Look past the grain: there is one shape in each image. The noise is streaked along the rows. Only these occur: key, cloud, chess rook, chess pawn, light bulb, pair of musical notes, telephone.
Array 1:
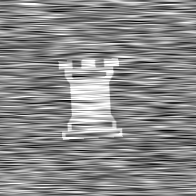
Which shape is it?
chess rook
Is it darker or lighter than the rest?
lighter
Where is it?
centre
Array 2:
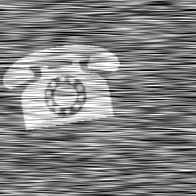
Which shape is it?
telephone
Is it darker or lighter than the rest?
lighter
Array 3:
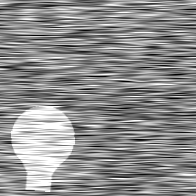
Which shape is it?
light bulb
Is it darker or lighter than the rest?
lighter
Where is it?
bottom left
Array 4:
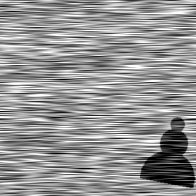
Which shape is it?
chess pawn
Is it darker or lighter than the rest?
darker
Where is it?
bottom right
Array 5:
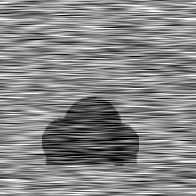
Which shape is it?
cloud
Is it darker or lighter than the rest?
darker
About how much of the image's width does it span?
half
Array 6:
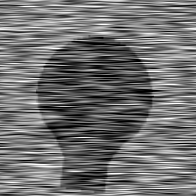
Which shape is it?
light bulb
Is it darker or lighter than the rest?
darker
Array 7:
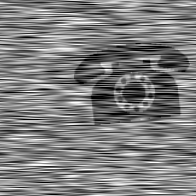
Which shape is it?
telephone
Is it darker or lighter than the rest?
darker
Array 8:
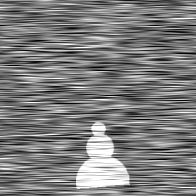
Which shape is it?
chess pawn
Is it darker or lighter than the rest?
lighter
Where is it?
bottom middle
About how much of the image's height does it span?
a third
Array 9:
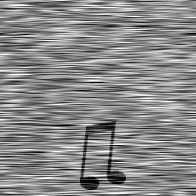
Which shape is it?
pair of musical notes
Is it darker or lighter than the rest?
darker
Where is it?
bottom middle
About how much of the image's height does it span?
a third
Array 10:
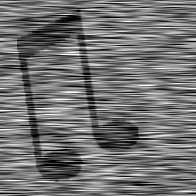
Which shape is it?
pair of musical notes
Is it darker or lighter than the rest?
darker
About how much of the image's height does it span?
nearly all
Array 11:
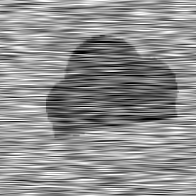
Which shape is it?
cloud
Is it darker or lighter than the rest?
darker
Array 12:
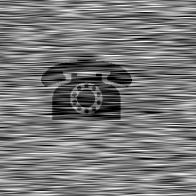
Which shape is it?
telephone
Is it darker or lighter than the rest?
darker
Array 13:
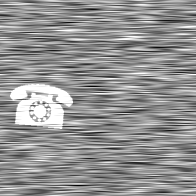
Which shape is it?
telephone
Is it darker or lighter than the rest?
lighter
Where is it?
middle left
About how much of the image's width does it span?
a third
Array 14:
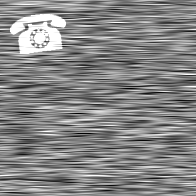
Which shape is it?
telephone
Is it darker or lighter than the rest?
lighter
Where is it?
top left
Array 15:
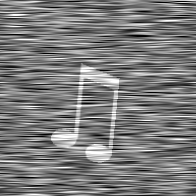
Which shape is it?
pair of musical notes
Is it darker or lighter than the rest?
lighter
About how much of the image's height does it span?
half
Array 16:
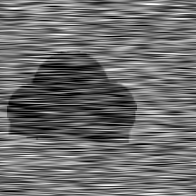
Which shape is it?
cloud
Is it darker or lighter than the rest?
darker
